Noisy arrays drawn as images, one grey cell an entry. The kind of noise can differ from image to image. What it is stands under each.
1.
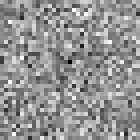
independent entries
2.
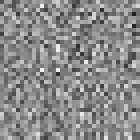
low rank plus noise
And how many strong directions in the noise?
three or four
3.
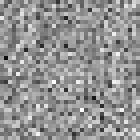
low rank plus noise
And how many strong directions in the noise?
five to eight
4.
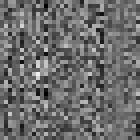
columns of uneven size
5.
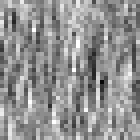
streaked along the columns
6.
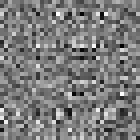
low rank plus noise
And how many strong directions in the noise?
two
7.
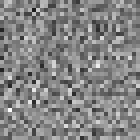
low rank plus noise
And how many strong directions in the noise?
three or four
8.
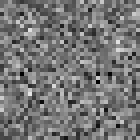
independent entries
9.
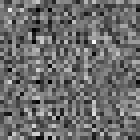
low rank plus noise
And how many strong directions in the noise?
two
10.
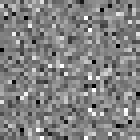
heavy tails
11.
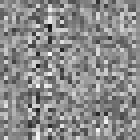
columns of uneven size
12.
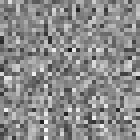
low rank plus noise
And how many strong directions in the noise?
three or four
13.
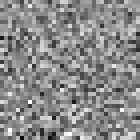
low rank plus noise
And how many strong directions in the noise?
five to eight
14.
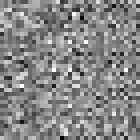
low rank plus noise
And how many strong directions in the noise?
three or four
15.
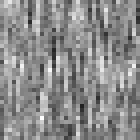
streaked along the columns
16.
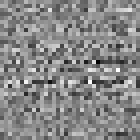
rows of uneven size
